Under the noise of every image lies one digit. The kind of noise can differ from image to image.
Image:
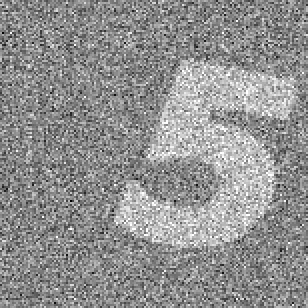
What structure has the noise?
low rank plus noise
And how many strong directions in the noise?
two
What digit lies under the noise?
5
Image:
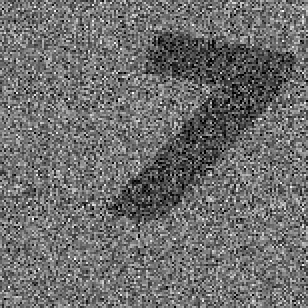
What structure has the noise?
low rank plus noise
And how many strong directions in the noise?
five to eight
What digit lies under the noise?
7
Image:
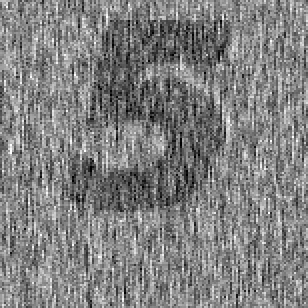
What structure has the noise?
streaked along the columns
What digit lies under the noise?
5
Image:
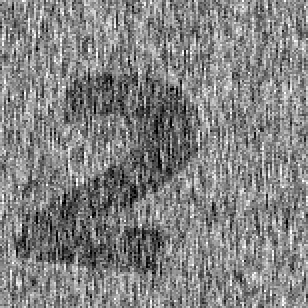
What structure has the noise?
streaked along the columns
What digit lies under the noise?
2
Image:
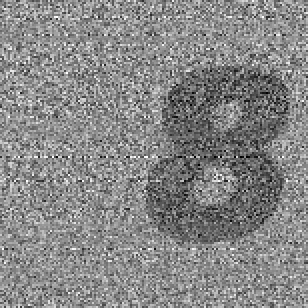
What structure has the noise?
rows of uneven size
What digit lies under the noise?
8
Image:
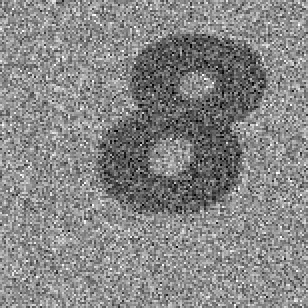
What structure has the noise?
independent entries
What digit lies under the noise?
8
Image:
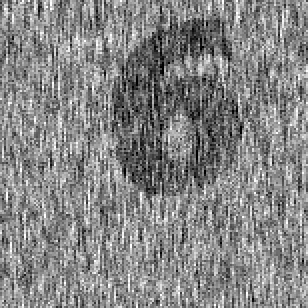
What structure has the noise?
streaked along the columns
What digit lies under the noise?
6
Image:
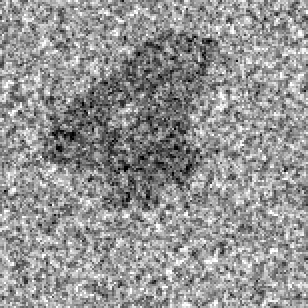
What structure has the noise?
blotchy
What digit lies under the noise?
4
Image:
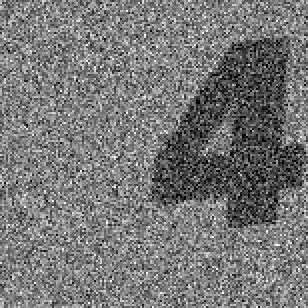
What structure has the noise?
independent entries
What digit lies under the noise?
4
